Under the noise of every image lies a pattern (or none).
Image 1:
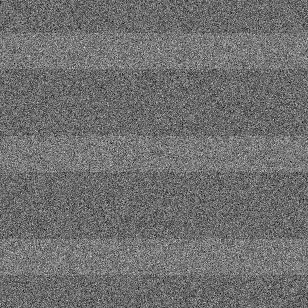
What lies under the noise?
horizontal stripes
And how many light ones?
3
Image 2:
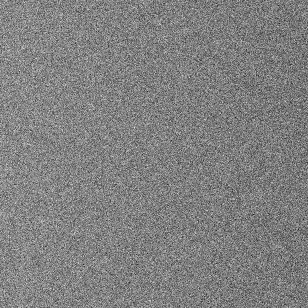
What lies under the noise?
a smooth slope
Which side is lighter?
left
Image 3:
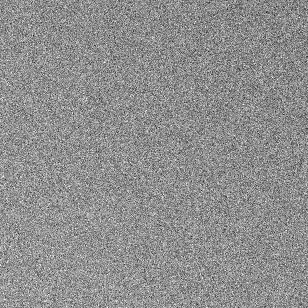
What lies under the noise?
a smooth slope
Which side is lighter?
bottom left
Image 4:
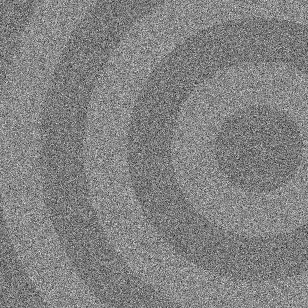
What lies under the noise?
rings round one point
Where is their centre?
middle right
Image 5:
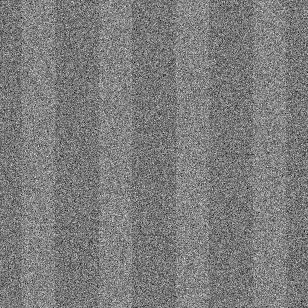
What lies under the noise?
vertical stripes
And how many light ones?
4
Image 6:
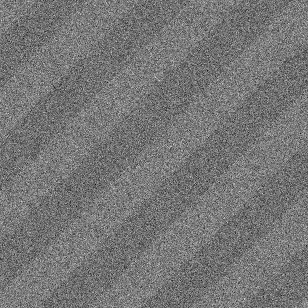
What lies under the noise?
diagonal stripes
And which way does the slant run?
bottom left to top right
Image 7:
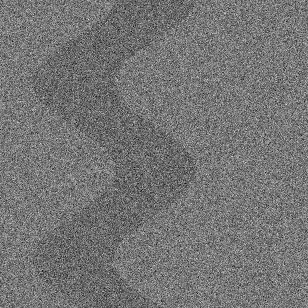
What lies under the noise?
a wavy band
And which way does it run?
top to bottom
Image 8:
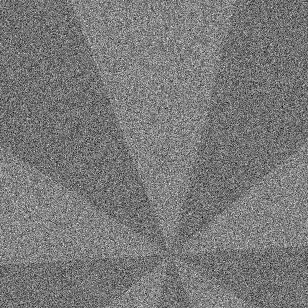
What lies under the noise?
spokes from one point
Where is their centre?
bottom middle
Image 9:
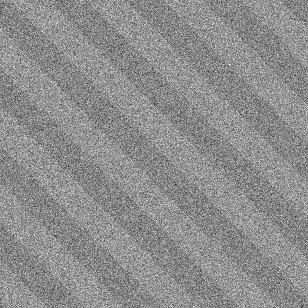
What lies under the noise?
diagonal stripes
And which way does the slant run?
top left to bottom right
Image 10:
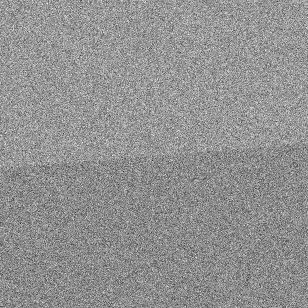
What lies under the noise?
a sharp edge
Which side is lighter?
top
